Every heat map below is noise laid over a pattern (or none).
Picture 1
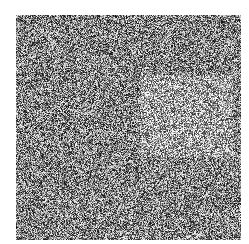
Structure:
one block
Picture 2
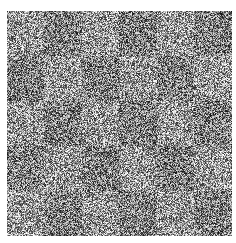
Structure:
a checkerboard
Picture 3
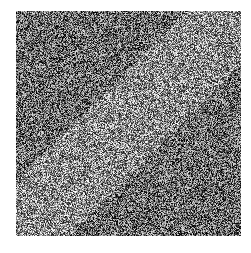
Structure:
a diagonal band
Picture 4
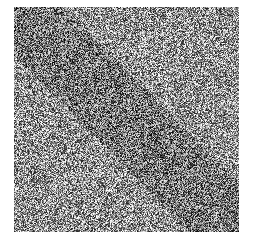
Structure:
a diagonal band
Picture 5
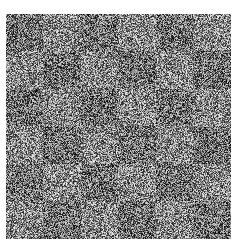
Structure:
a checkerboard
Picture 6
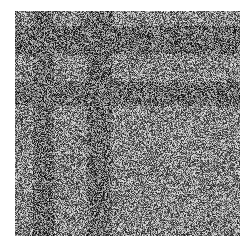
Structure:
bands of rows crossing bands of columns
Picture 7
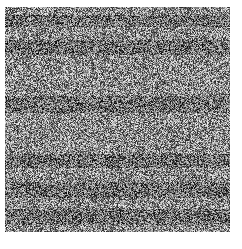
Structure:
bands of rows
